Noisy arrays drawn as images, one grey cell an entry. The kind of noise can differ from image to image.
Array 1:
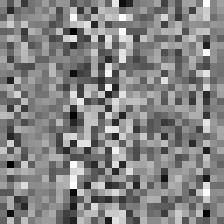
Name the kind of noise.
columns of uneven size
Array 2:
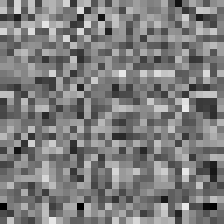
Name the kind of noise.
low rank plus noise
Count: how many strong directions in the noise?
two
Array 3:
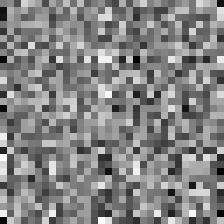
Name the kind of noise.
low rank plus noise
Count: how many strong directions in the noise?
one
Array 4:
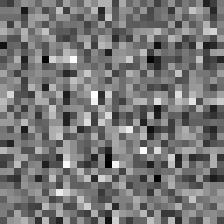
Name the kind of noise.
low rank plus noise
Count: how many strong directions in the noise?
three or four
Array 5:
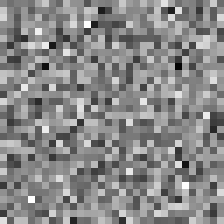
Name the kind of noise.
independent entries
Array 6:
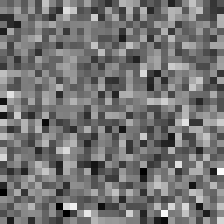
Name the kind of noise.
low rank plus noise
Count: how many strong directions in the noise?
five to eight
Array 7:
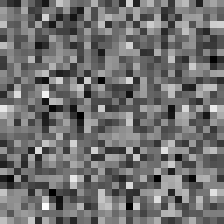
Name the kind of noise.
low rank plus noise
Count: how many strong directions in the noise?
three or four
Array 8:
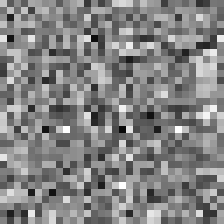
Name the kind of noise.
low rank plus noise
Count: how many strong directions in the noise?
three or four
